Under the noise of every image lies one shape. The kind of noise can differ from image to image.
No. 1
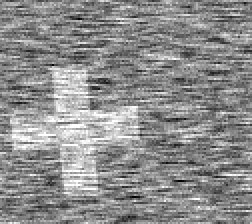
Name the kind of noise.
streaked along the rows
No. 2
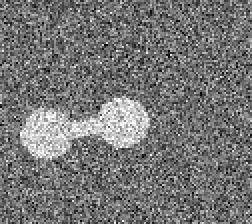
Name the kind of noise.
independent entries
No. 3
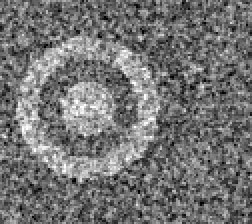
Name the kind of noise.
blotchy
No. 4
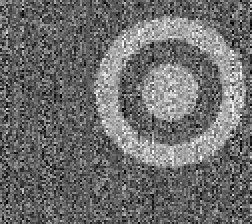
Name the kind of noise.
columns of uneven size
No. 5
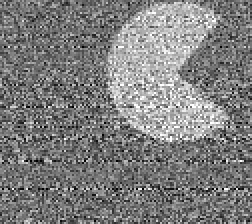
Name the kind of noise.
rows of uneven size
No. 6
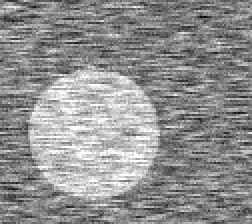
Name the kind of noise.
streaked along the rows
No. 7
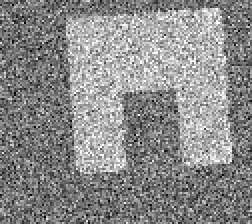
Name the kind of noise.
independent entries
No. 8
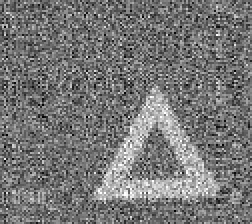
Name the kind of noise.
low rank plus noise
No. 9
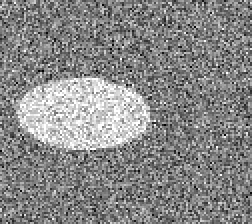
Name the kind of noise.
independent entries
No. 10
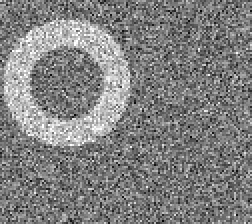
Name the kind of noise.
independent entries
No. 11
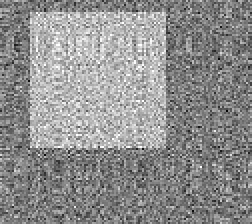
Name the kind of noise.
low rank plus noise
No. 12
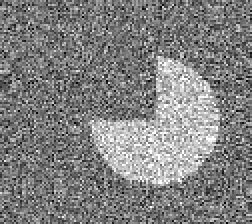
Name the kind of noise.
low rank plus noise
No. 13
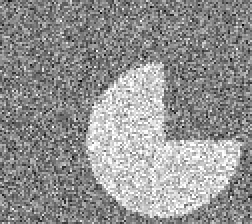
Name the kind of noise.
independent entries
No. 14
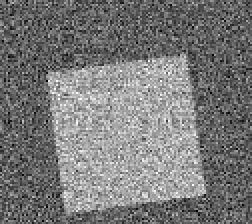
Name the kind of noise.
low rank plus noise
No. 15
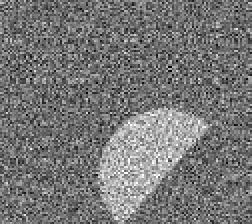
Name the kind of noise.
low rank plus noise
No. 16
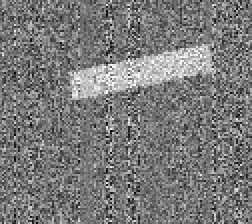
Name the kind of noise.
columns of uneven size
